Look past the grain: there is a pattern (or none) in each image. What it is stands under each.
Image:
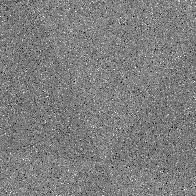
spokes from one point
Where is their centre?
bottom middle
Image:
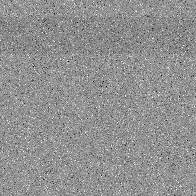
one horizontal stripe
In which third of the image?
top
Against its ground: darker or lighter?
darker
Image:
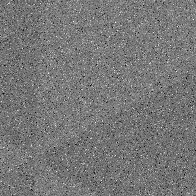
spokes from one point
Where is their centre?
bottom left
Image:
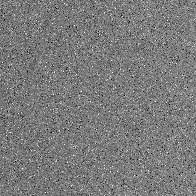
a smooth slope
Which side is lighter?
right
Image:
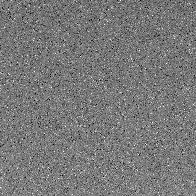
a smooth slope
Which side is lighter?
bottom
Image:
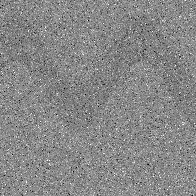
a wavy band
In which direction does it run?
left to right
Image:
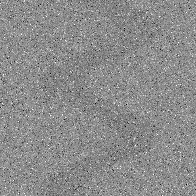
a wavy band
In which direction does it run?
top to bottom
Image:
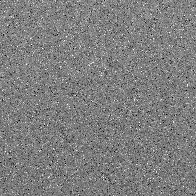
a smooth slope
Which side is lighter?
top
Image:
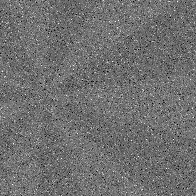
spokes from one point
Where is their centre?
middle left
